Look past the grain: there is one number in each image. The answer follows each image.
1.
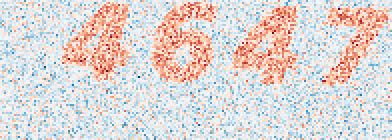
4647
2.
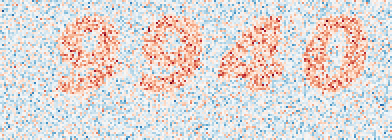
9940
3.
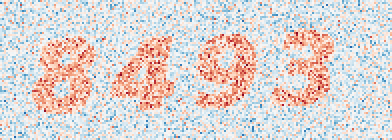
8493
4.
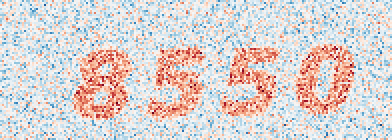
8550
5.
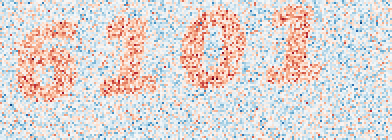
6101
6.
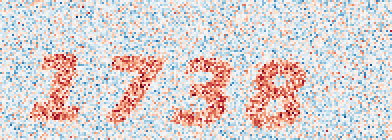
1738
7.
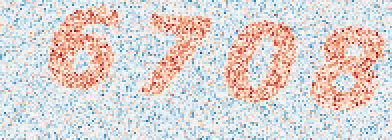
6708
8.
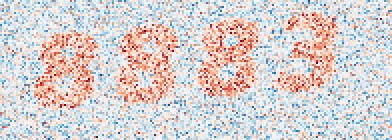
8883
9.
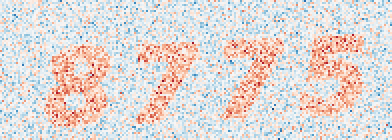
8775
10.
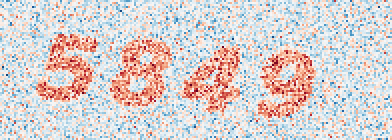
5849
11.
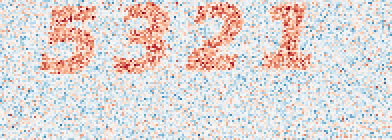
5321
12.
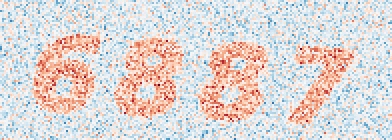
6887
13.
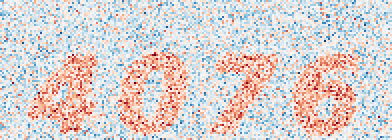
4076
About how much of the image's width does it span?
nearly all
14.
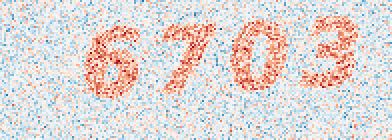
6703
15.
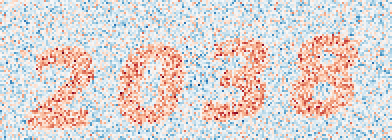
2038
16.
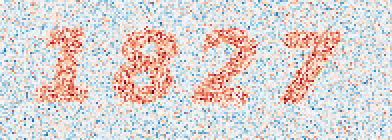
1827
